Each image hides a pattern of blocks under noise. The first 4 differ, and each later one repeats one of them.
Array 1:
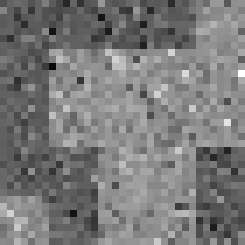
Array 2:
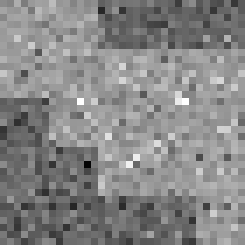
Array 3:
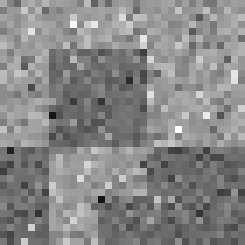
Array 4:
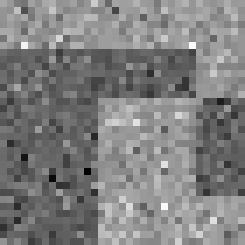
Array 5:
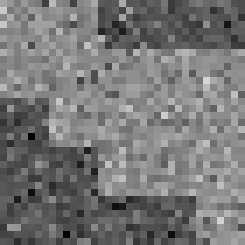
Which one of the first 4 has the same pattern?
2
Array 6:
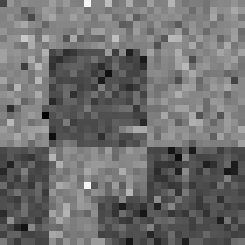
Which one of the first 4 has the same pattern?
3
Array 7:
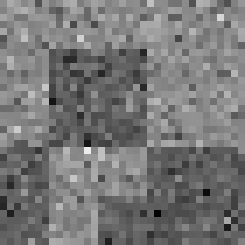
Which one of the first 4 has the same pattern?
3
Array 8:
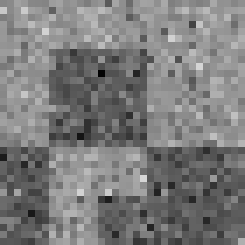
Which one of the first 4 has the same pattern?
3
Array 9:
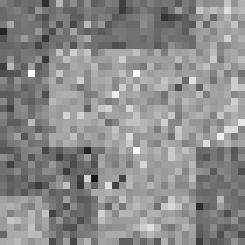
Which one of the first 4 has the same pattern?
1
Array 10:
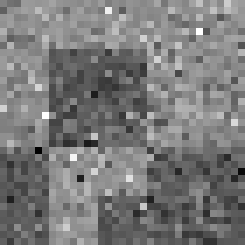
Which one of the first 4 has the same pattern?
3
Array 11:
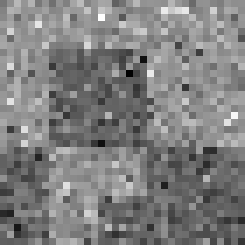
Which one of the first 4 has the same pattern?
3
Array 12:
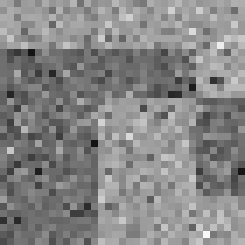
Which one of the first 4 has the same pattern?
4
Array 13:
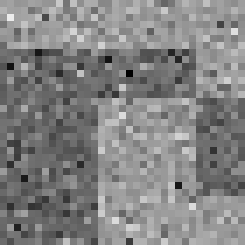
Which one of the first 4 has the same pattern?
4
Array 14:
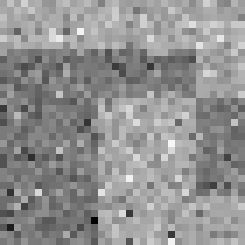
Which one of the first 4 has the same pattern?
4
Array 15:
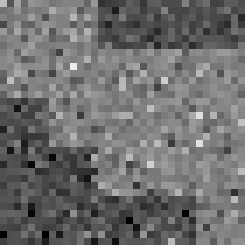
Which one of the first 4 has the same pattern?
2
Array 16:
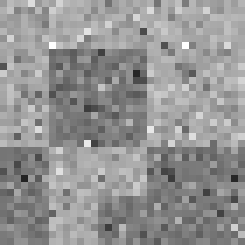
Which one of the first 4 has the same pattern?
3
